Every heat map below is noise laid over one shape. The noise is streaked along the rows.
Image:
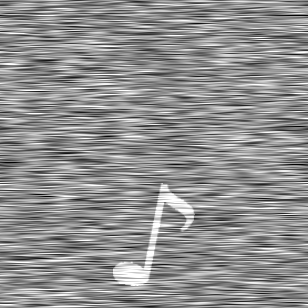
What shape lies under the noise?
musical note
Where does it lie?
bottom middle
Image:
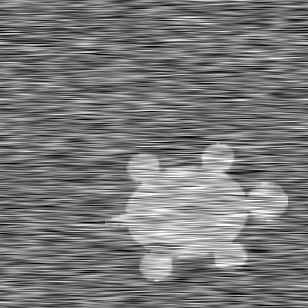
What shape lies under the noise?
turtle
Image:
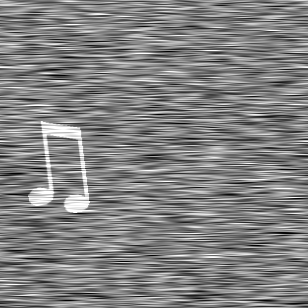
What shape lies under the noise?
pair of musical notes
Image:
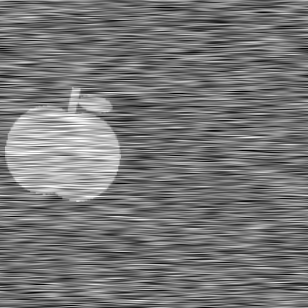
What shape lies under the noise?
apple
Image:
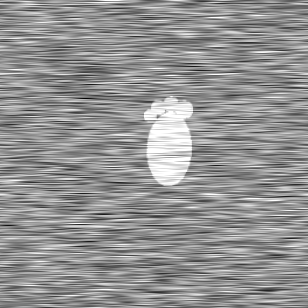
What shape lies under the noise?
footprint
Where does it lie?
centre
